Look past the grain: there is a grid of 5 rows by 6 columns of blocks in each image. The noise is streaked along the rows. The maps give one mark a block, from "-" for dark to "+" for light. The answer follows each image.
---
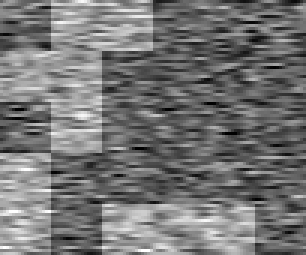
- + + - - -
+ + - - - -
- + - - - -
+ - - - - -
+ - + + + -
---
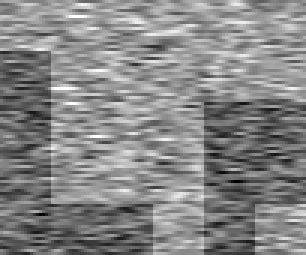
+ + + + + +
- + + + + +
- + + + - -
- + + + - -
- - - + - +
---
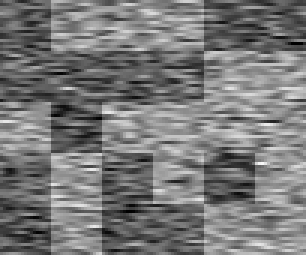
- + + + - -
- - - - + +
+ - + + + +
- + - + - +
- + - - + +
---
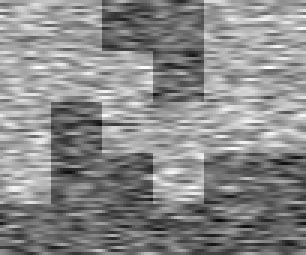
+ + - - + +
+ + + - + +
+ - + + + +
+ - - + - -
- - - - - -
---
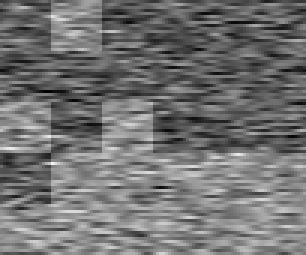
- + - - - -
- - - - - -
+ - + - - -
- + + + + +
+ + + + + +
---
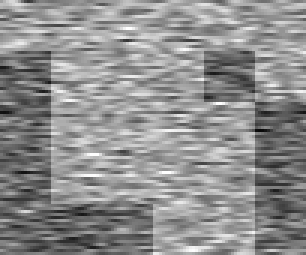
+ + + + + +
- + + + - +
- + + + + -
- + + + + -
- - - + + -
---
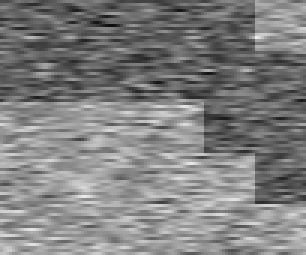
- - - - - +
- - - - - -
+ + + + - -
+ + + + + -
+ + + + + +
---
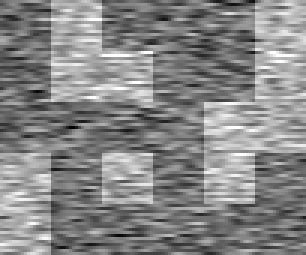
- + - - - +
- + + - - +
- - - - + +
+ - + - + -
+ - - - - -
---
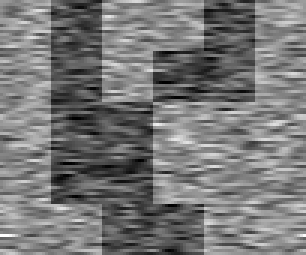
+ - + + - +
+ - + - - +
+ - - + + +
+ - - + + +
+ + - - + +
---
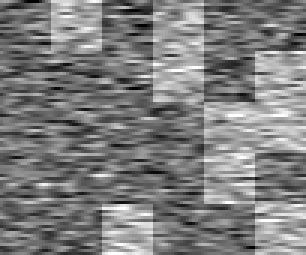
- + - + - -
- - - + - +
- - - - + +
- - - - + -
- - + - - +
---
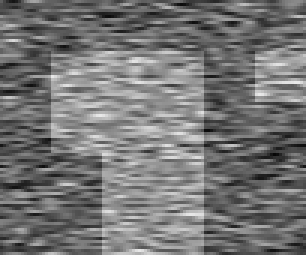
- - - - - -
- + + + - +
- + + + - -
- - + + - -
- - + + - -
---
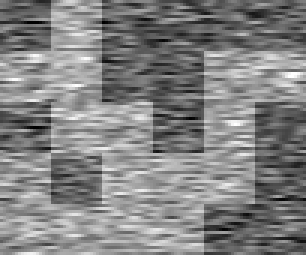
- + - - - -
+ + - - + +
- + + - + -
+ - + + + -
+ + + + - -
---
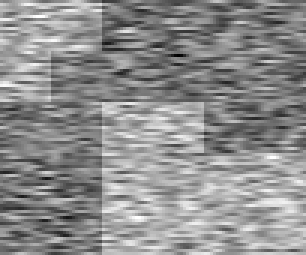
+ + - - - -
+ - - - - -
- - + + - -
- - + + + +
- - + + + +
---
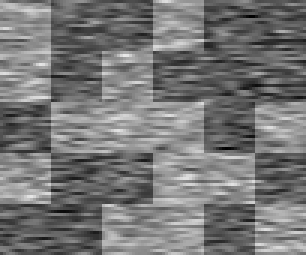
+ - - + - -
+ - + - - -
- + + + - +
+ - - + + -
- - + + - +
